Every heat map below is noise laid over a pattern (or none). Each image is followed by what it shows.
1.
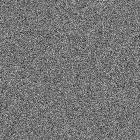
only noise
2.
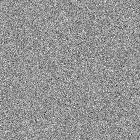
only noise
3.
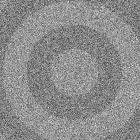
rings round one point
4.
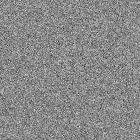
only noise
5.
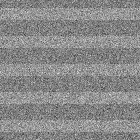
horizontal stripes
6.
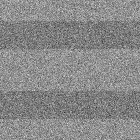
horizontal stripes
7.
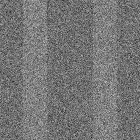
vertical stripes
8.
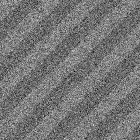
diagonal stripes
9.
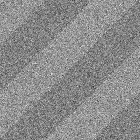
diagonal stripes
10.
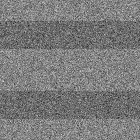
horizontal stripes
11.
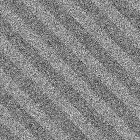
diagonal stripes
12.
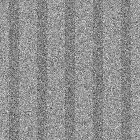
vertical stripes
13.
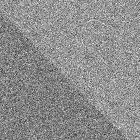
a sharp edge
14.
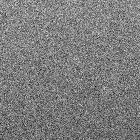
a smooth slope
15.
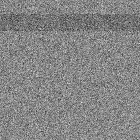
one horizontal stripe
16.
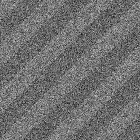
diagonal stripes
